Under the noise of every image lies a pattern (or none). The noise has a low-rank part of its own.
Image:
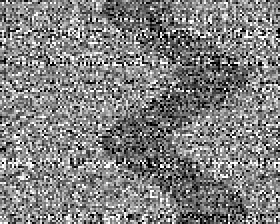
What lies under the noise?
a wavy band
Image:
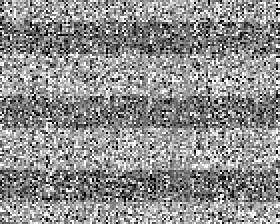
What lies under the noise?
horizontal stripes
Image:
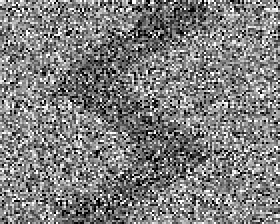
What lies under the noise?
a wavy band
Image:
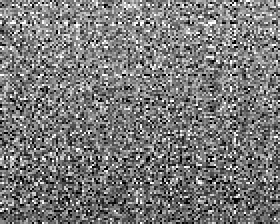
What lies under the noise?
a smooth slope
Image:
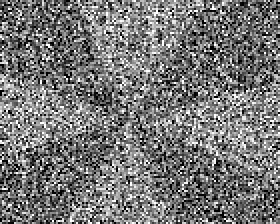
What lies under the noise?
spokes from one point
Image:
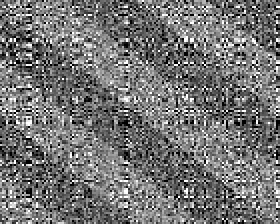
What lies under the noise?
diagonal stripes
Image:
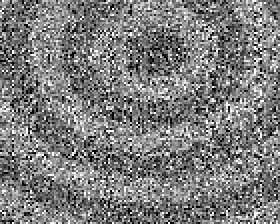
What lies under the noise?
rings round one point
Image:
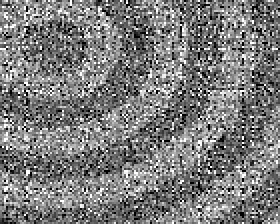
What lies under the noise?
rings round one point
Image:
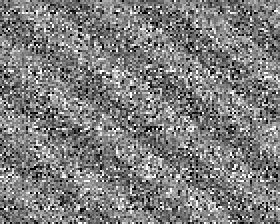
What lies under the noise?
diagonal stripes
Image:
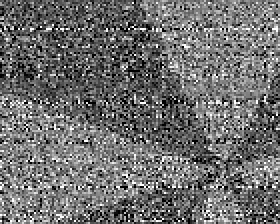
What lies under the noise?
spokes from one point
